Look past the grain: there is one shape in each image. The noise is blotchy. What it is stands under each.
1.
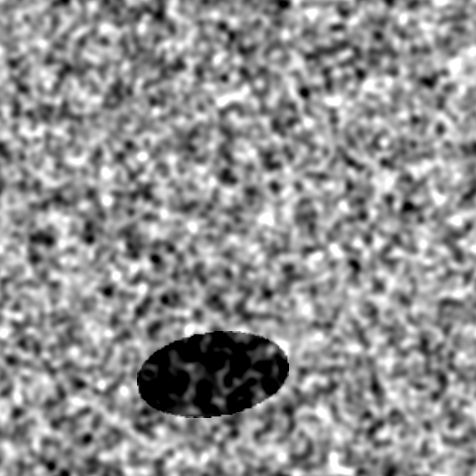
ellipse
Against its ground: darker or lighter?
darker
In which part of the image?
bottom middle
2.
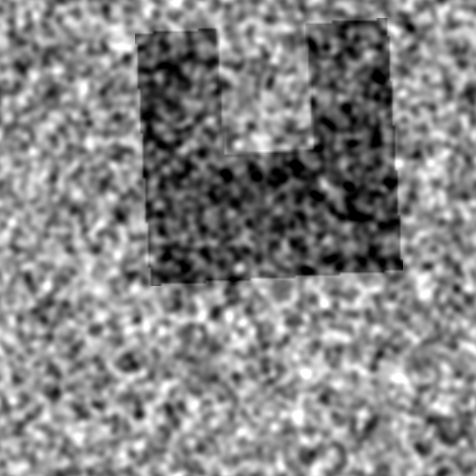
square with a notch
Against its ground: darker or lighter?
darker
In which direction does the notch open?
up
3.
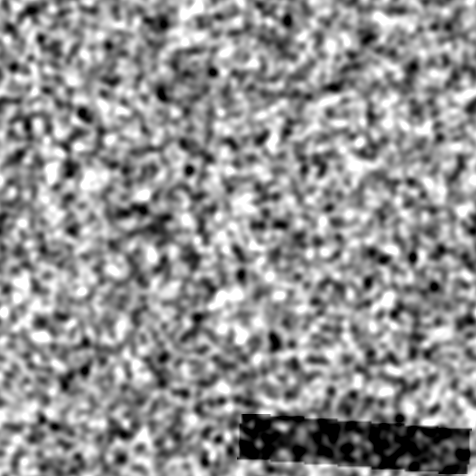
bar
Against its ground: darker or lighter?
darker
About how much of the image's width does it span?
half
